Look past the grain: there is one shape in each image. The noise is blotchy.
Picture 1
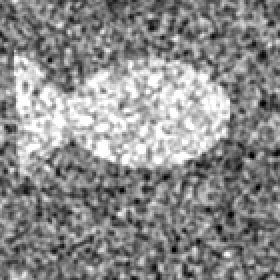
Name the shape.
fish
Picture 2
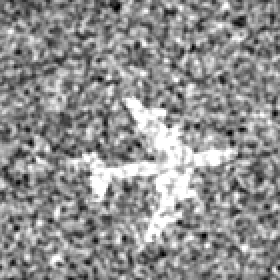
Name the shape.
airplane
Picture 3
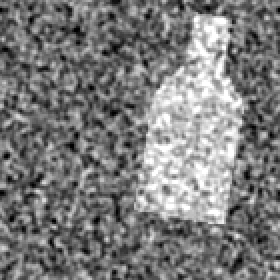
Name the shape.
bottle
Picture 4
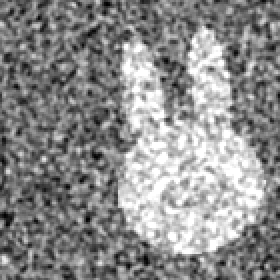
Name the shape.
rabbit's head
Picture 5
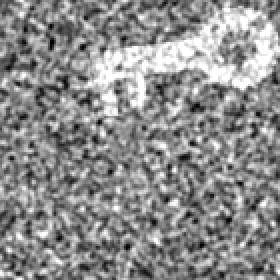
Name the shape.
key
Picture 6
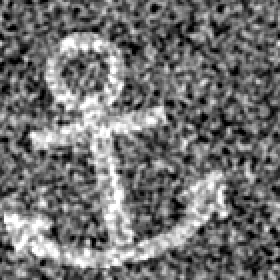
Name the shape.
anchor
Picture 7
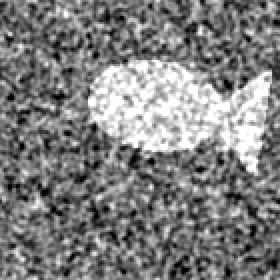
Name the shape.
fish
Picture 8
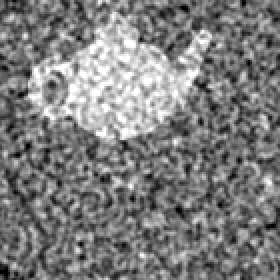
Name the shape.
teapot
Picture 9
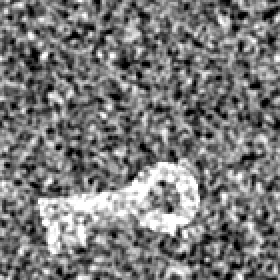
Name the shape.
key
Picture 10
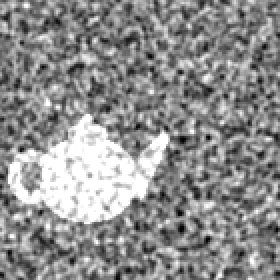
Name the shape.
teapot
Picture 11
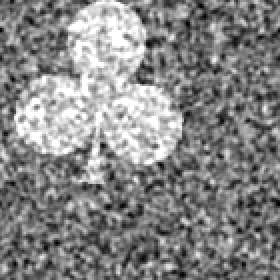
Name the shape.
club
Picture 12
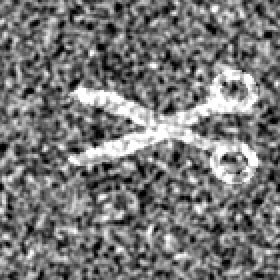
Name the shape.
pair of scissors
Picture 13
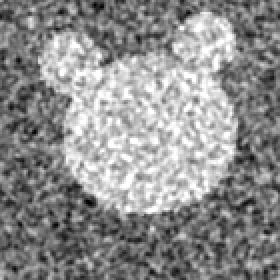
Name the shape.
bear's head
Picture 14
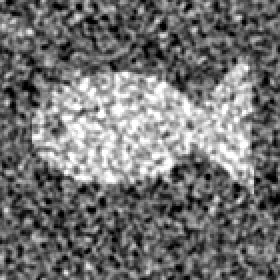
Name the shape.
fish
